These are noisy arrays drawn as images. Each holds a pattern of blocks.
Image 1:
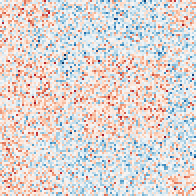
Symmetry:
top and bottom mirror each other
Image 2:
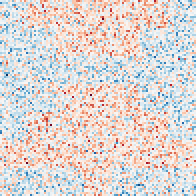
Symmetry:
left and right mirror each other
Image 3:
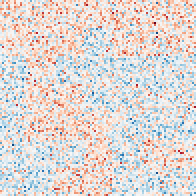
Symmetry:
no symmetry
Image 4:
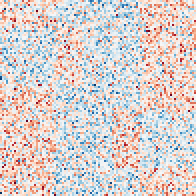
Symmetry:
the same after a half turn
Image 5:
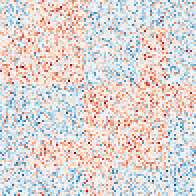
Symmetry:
mirrored about the diagonal from the top left
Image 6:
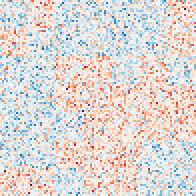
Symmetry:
mirrored about the diagonal from the top left
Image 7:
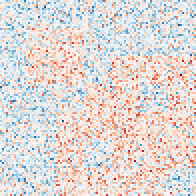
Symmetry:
mirrored about the diagonal from the top left
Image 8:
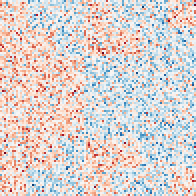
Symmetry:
top and bottom mirror each other
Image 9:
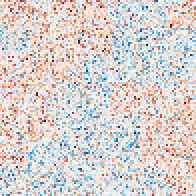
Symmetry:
no symmetry
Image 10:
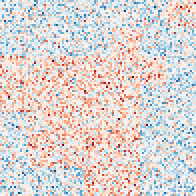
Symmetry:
mirrored about the diagonal from the bottom left
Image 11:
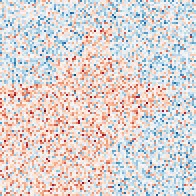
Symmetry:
mirrored about the diagonal from the bottom left
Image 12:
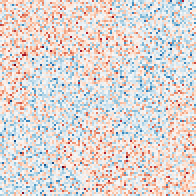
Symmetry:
the same after a half turn
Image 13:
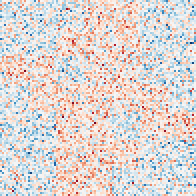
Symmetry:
the same after a half turn
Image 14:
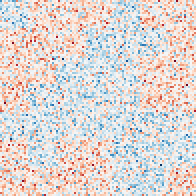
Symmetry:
mirrored about the diagonal from the top left
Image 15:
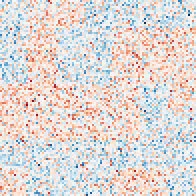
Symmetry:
no symmetry
